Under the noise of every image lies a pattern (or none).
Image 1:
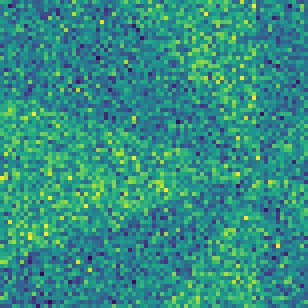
spokes from one point
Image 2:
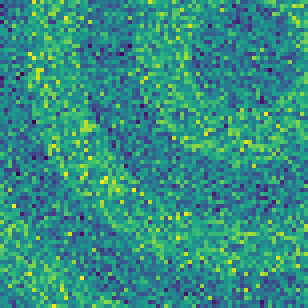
rings round one point
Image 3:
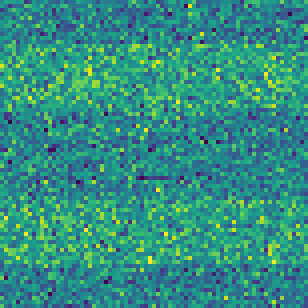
horizontal stripes
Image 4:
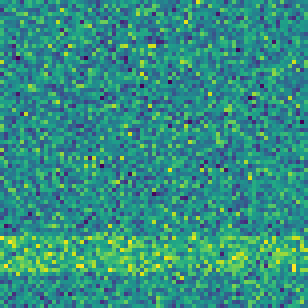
one horizontal stripe
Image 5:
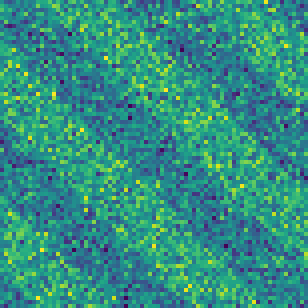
diagonal stripes
